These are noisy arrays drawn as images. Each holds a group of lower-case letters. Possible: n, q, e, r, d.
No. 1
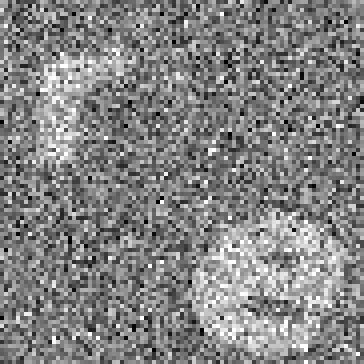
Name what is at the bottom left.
nothing
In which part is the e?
bottom right
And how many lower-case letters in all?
2
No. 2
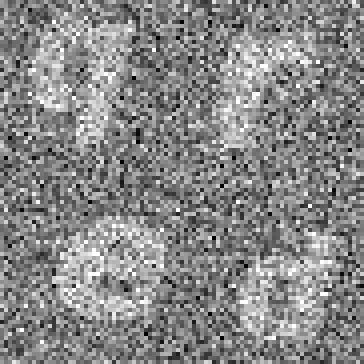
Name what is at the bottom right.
d
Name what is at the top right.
r
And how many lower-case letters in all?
4
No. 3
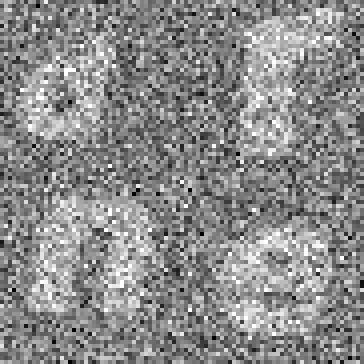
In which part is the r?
top right
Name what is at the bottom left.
n
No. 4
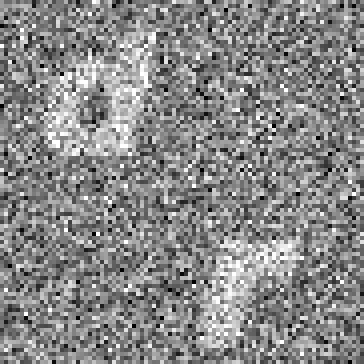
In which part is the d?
top left
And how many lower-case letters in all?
2
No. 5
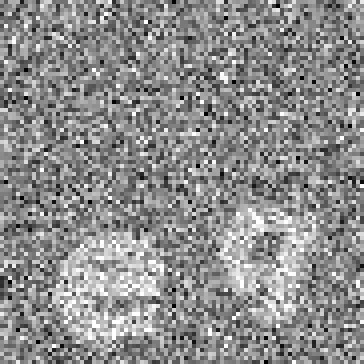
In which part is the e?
bottom left
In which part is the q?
bottom right
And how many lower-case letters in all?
2
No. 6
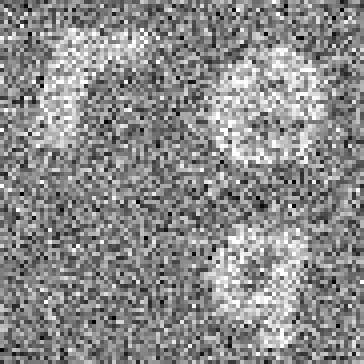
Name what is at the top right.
e
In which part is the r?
top left
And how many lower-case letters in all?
3
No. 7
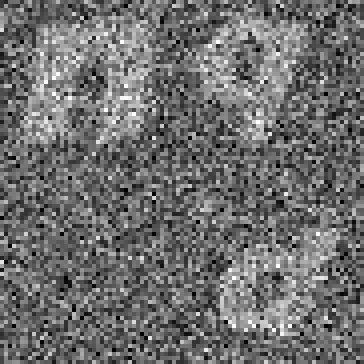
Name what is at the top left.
n
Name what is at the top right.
q
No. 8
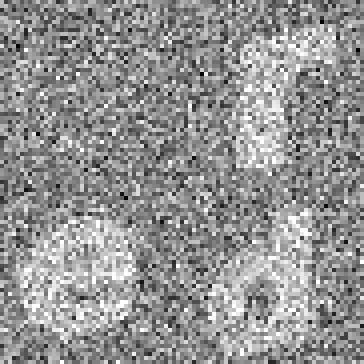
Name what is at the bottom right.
d
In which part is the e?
bottom left
